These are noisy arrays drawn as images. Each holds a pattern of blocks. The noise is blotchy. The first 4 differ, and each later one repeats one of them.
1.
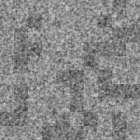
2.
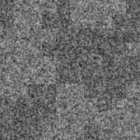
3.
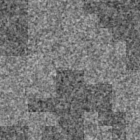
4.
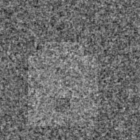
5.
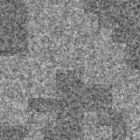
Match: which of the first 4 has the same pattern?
3
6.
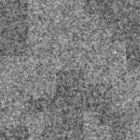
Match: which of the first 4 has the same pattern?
3
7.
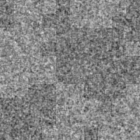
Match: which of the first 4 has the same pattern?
2
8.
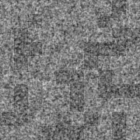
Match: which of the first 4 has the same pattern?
1
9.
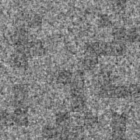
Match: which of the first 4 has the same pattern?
1
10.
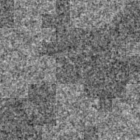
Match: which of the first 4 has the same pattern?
2
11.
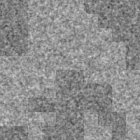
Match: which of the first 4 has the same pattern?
3
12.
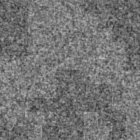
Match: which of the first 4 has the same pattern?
3
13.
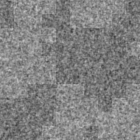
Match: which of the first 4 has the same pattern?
2
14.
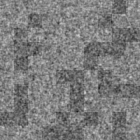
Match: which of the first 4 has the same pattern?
1
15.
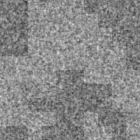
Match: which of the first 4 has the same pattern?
3
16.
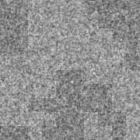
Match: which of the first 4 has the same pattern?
3
